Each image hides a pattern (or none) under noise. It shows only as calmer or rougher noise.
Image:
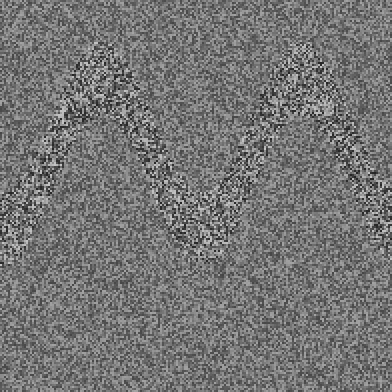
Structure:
a wavy band
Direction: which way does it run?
left to right
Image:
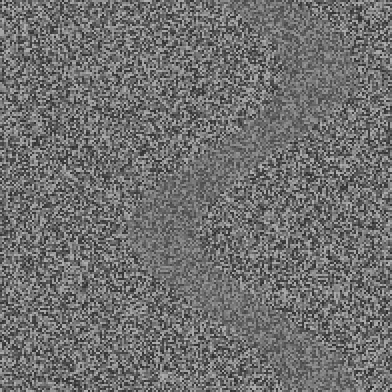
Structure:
a wavy band
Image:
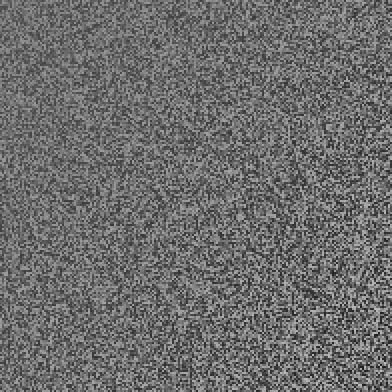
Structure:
a smooth slope
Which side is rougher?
bottom right
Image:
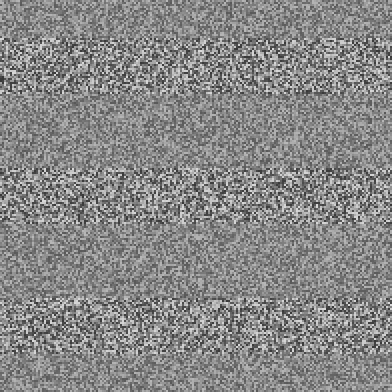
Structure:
horizontal stripes
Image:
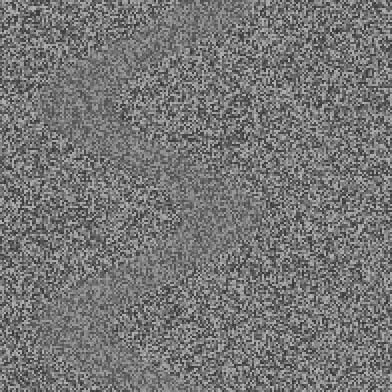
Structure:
a wavy band
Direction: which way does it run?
top to bottom
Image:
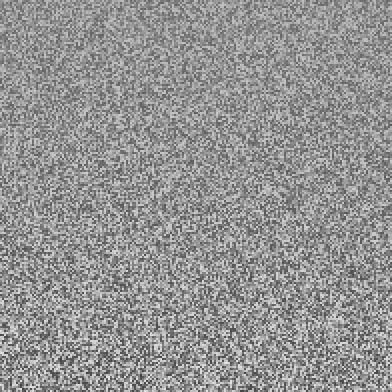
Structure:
a smooth slope
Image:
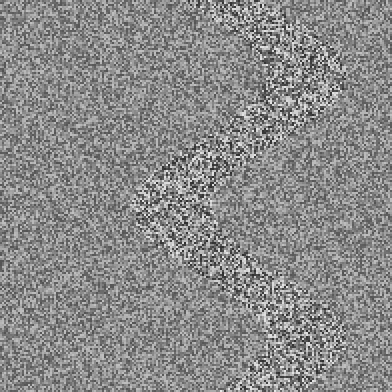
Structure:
a wavy band
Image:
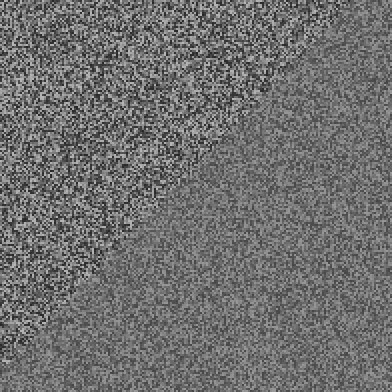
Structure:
a sharp edge
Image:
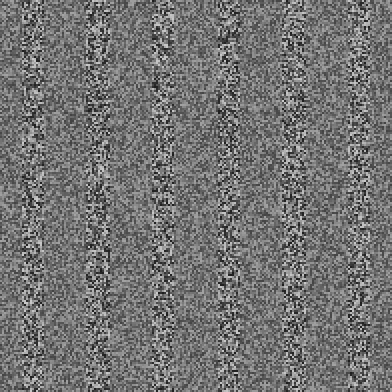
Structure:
vertical stripes
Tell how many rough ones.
6
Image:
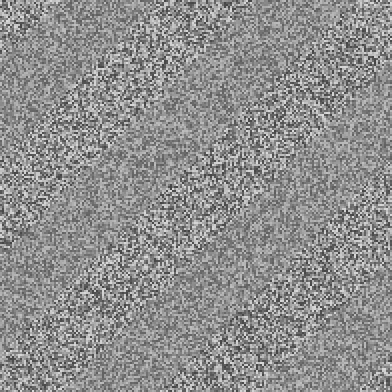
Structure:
diagonal stripes
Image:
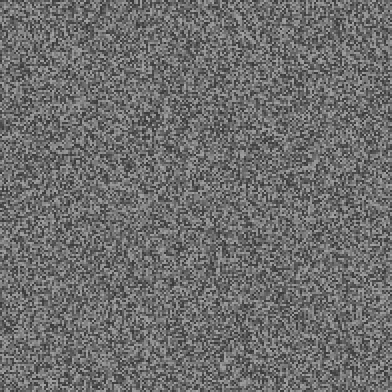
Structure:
only noise
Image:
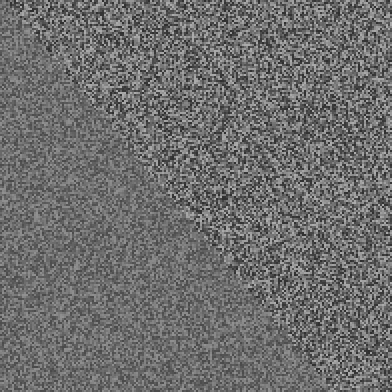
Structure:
a sharp edge
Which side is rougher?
top right
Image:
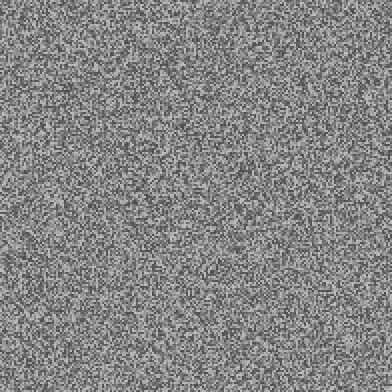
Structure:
only noise
